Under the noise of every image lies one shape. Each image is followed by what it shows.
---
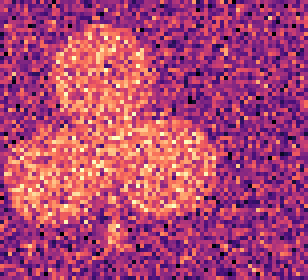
club
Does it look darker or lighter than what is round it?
lighter
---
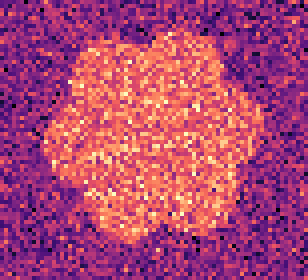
flower
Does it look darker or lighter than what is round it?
lighter
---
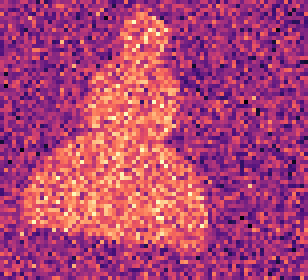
chess pawn
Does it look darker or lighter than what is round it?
lighter
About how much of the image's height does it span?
nearly all
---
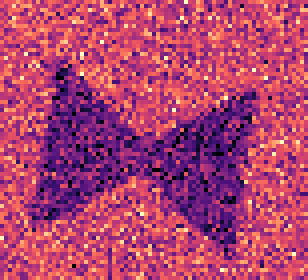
bow tie
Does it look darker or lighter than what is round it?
darker
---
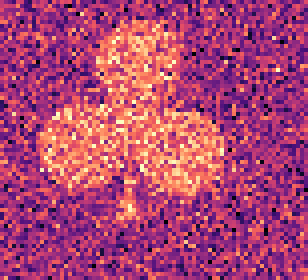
club
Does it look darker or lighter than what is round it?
lighter
